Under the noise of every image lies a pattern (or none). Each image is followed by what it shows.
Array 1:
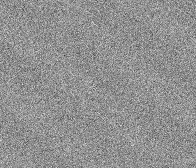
diagonal stripes
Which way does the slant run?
top left to bottom right
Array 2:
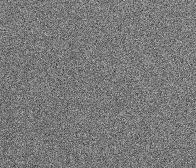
a smooth slope
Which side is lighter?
top right
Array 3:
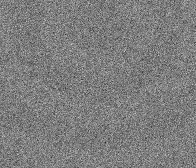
rings round one point
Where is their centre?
top middle
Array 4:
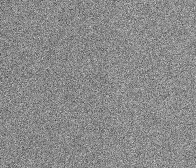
a sharp edge
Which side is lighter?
right
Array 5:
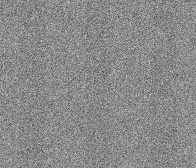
vertical stripes
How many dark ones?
3
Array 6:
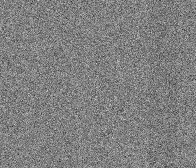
one vertical stripe
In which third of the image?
right
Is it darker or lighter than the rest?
darker
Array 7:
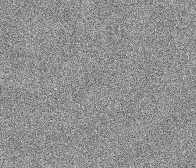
rings round one point
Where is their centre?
top left
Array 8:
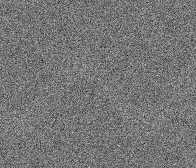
a wavy band
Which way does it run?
left to right
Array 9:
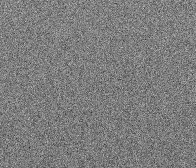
a smooth slope
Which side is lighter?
top
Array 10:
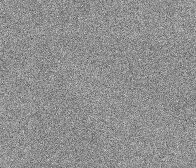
spokes from one point
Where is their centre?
top left
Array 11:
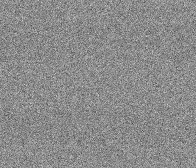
horizontal stripes
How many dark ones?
2
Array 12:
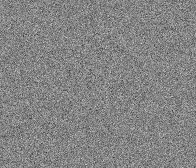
only noise
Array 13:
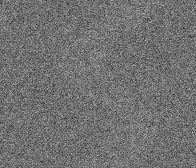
a wavy band
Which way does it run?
top to bottom
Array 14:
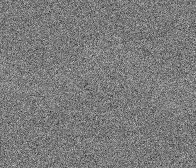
a wavy band
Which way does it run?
left to right
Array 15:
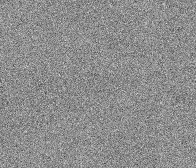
spokes from one point
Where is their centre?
middle right
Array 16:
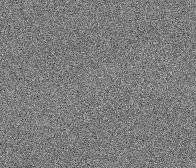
a wavy band
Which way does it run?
left to right
